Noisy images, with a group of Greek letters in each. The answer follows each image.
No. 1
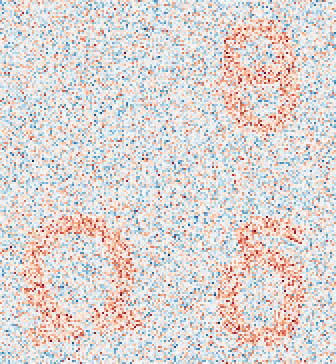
top right: red theta; bottom left: red omega; bottom right: red delta
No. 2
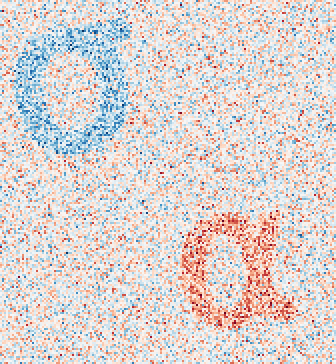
top left: blue sigma; bottom right: red alpha
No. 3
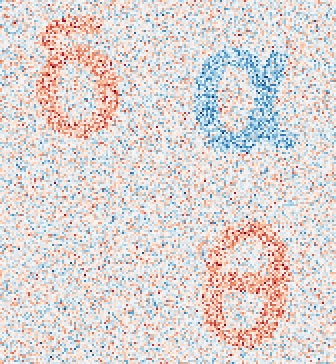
top left: red delta; top right: blue alpha; bottom right: red theta
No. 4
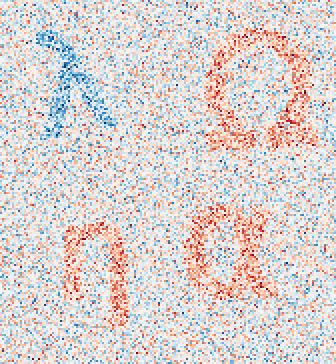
top left: blue lambda; top right: red omega; bottom left: red eta; bottom right: red alpha
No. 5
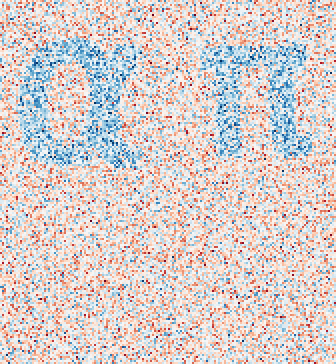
top left: blue alpha; top right: blue pi
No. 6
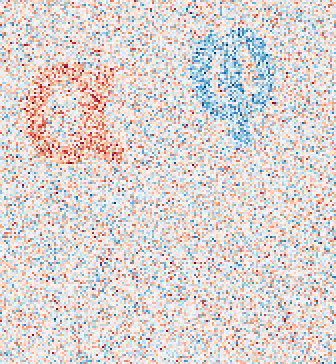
top left: red alpha; top right: blue phi
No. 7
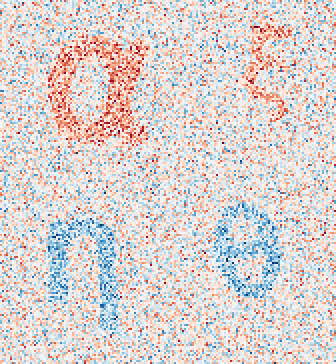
top left: red alpha; top right: red xi; bottom left: blue eta; bottom right: blue theta
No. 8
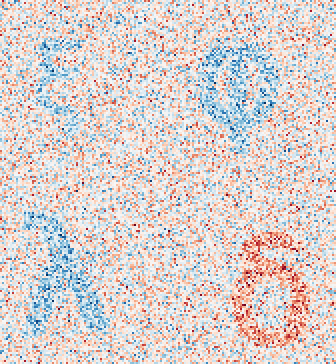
top left: blue xi; top right: blue phi; bottom left: blue lambda; bottom right: red delta
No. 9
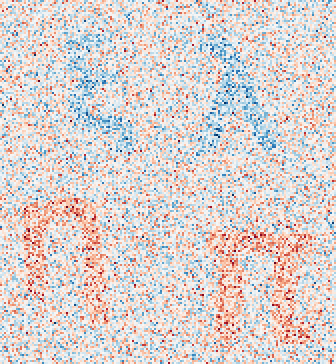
top left: blue xi; top right: blue lambda; bottom left: red eta; bottom right: red pi
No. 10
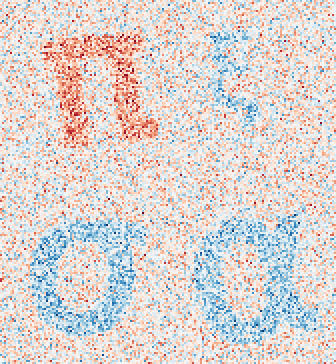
top left: red pi; top right: blue xi; bottom left: blue sigma; bottom right: blue alpha
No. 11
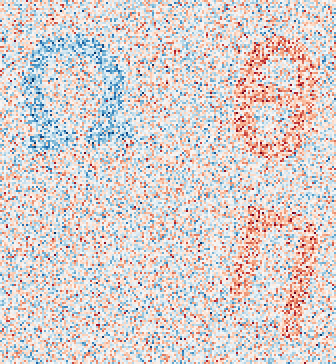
top left: blue omega; top right: red theta; bottom right: red eta
